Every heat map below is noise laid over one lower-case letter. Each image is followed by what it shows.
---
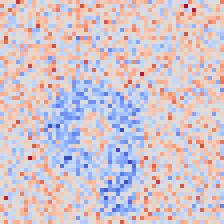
q
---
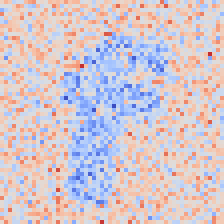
f
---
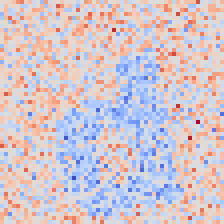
d
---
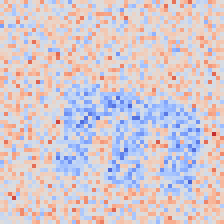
m
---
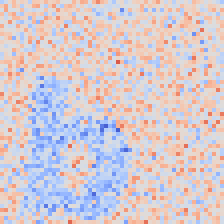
b
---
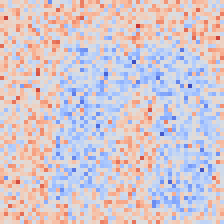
n
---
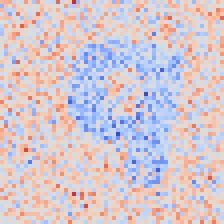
q
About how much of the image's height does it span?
two thirds
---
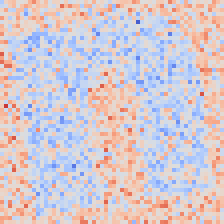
n
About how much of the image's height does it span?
nearly all
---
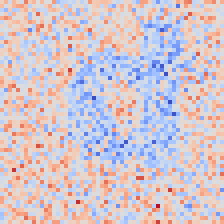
d
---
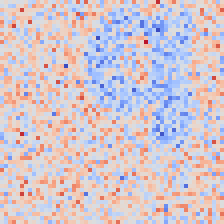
q
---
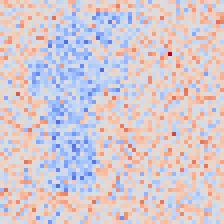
f
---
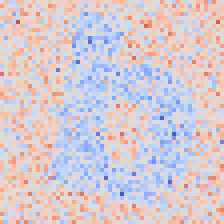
b
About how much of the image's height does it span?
nearly all
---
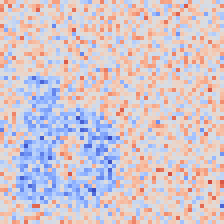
b
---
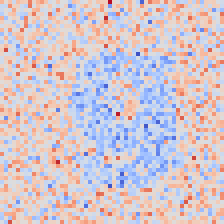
g
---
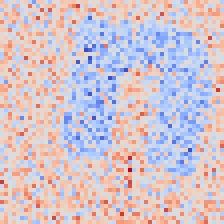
n
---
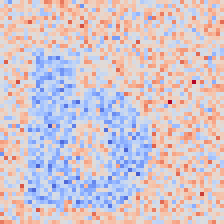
b
